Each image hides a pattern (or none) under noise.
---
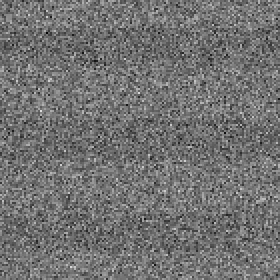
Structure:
horizontal stripes
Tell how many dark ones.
3
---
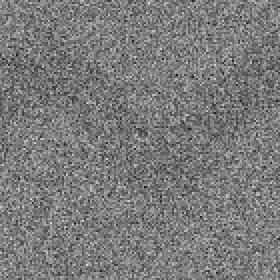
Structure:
a wavy band
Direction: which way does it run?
left to right
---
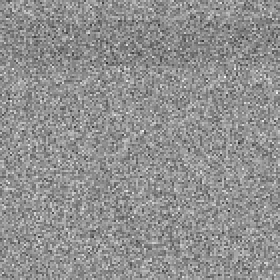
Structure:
one horizontal stripe
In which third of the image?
top
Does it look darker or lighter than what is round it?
darker
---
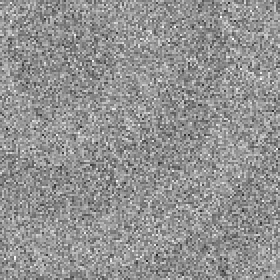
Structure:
rings round one point
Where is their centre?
top left
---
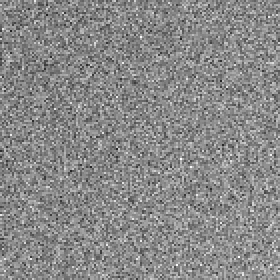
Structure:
a smooth slope
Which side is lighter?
bottom right
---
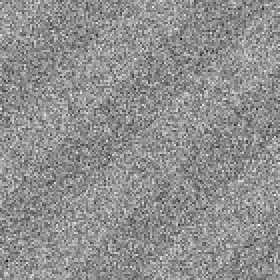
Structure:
diagonal stripes
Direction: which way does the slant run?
bottom left to top right
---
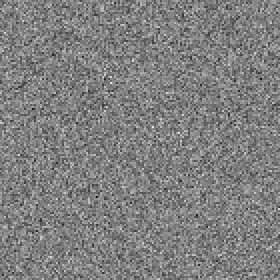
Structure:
only noise
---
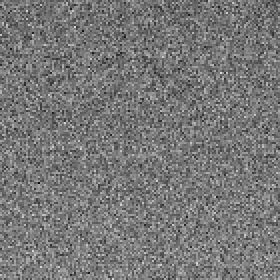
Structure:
a smooth slope
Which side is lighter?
bottom
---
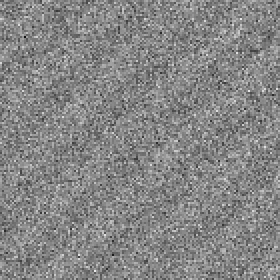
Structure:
diagonal stripes
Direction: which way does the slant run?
bottom left to top right
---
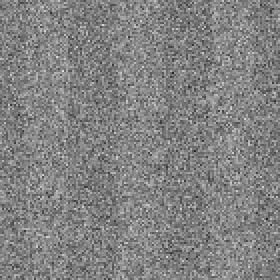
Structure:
vertical stripes
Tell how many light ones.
3
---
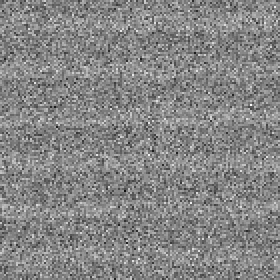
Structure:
horizontal stripes
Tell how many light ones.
6
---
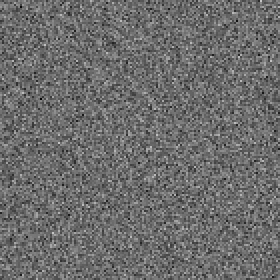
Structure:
only noise
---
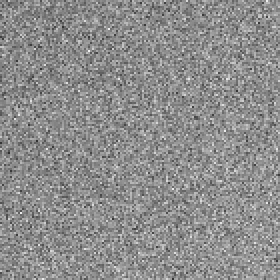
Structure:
a smooth slope
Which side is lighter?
bottom right
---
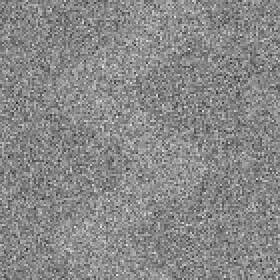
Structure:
a wavy band
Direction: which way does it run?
top to bottom
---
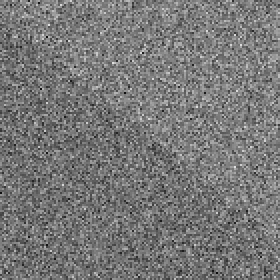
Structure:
a sharp edge
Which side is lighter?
top right
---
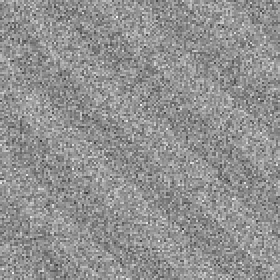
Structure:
diagonal stripes
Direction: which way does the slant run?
top left to bottom right
